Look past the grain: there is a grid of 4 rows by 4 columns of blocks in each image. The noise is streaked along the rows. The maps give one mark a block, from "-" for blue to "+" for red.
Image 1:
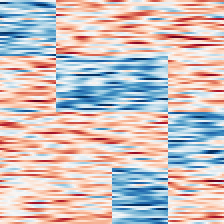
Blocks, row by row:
- + + +
+ - - +
+ + + -
+ + - +
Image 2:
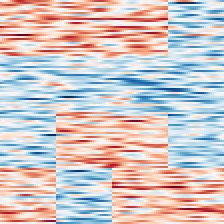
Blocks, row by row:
+ + + -
- - - -
- + + -
+ - + +
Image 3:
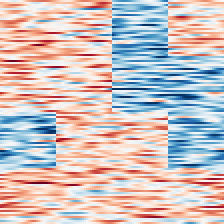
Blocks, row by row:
+ + - +
+ + - -
- + + -
+ + + +
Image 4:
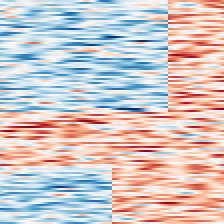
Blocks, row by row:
- - - +
- - - +
+ + + +
- - + +
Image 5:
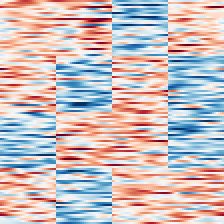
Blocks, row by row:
+ + - +
+ - + -
- + + -
+ - + +
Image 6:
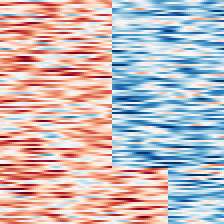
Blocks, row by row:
+ + - -
+ + - -
+ + - -
+ + + -
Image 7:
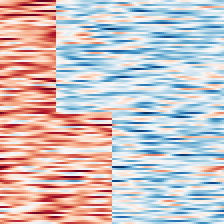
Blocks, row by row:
+ - - -
+ - - -
+ + - -
+ + - -
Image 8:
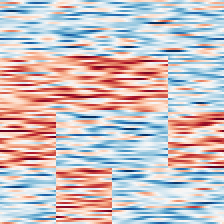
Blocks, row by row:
- - - -
+ + + -
+ - - +
- + - -
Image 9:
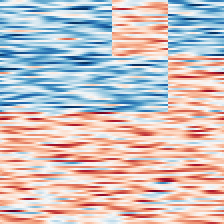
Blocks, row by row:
- - + -
- - - +
+ + + +
+ + + +
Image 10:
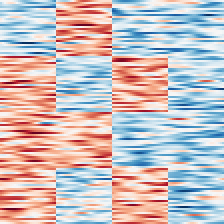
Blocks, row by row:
- + - -
+ - + -
+ + - -
+ - + -
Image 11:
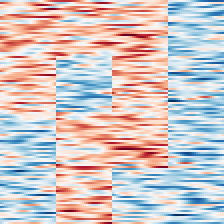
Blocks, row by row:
+ + + -
+ - + -
- + + -
- + - -
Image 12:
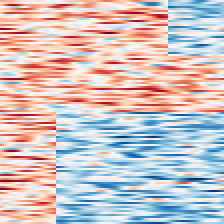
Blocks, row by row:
+ + + -
+ + + +
+ - - -
+ - - -
